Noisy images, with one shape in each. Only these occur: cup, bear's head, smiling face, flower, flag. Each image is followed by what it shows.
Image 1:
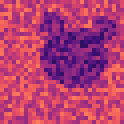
bear's head
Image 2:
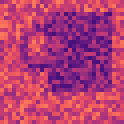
cup
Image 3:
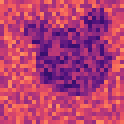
bear's head
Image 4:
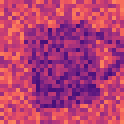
cup
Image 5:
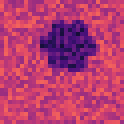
flower
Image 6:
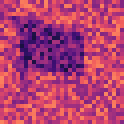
flag
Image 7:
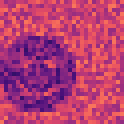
smiling face
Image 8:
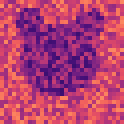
bear's head
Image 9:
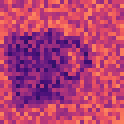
cup
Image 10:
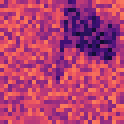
flag
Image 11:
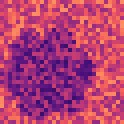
flower
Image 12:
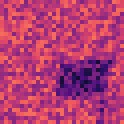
flag
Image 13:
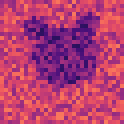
bear's head
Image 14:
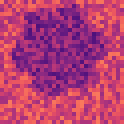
flower
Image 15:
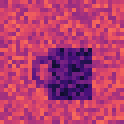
cup
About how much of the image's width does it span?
half
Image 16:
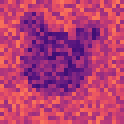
bear's head
